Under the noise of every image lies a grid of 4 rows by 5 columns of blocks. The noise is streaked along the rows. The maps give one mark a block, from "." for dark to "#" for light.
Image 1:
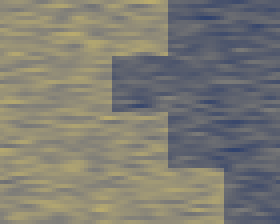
# # # . .
# # . . .
# # # . .
# # # # .
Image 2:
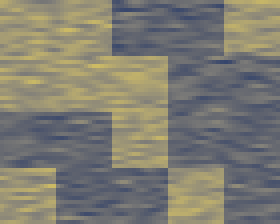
# # . . #
# # # . .
. . # . .
# . . # .
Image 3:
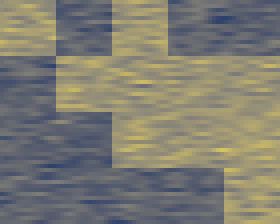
# . # . .
. # # # #
. . # # #
. . . . #
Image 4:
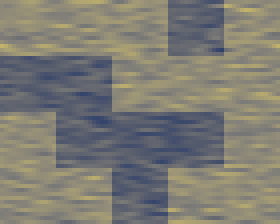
# # # . #
. . # # #
# . . . #
# # . # #
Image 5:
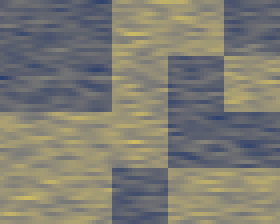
. . # # .
. . # . #
# # # . .
# # . # #
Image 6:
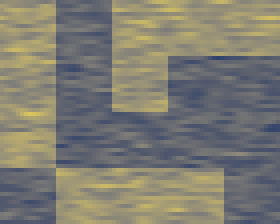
# . # # #
# . # . .
# . . . .
. # # # .
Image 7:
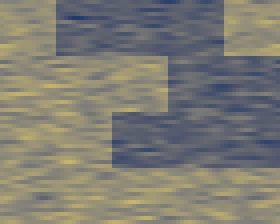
# . . . #
# # # . .
# # . . .
# # # # #
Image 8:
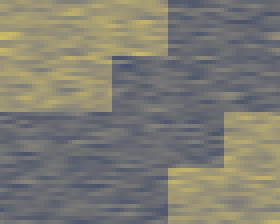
# # # . .
# # . . .
. . . . #
. . . # #
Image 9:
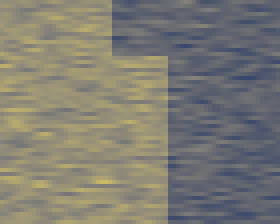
# # . . .
# # # . .
# # # . .
# # # . .
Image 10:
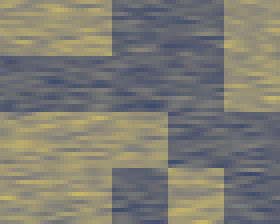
# # . . #
. . . . #
# # # . .
# # . # .
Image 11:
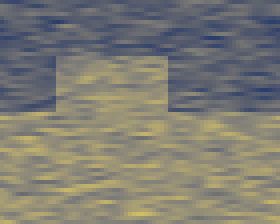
. . . . .
. # # . .
# # # # #
# # # # #
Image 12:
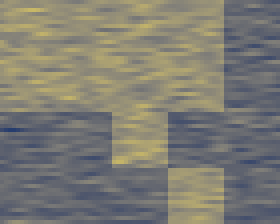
# # # # .
# # # # .
. . # . .
. . . # .
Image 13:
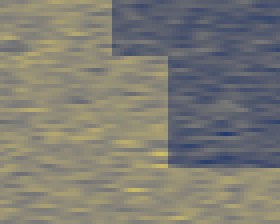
# # . . .
# # # . .
# # # . .
# # # # #
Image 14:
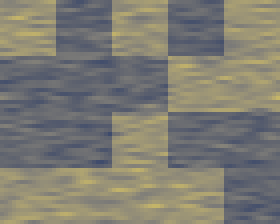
# . # . #
. . . # #
. . # . .
# # # # .
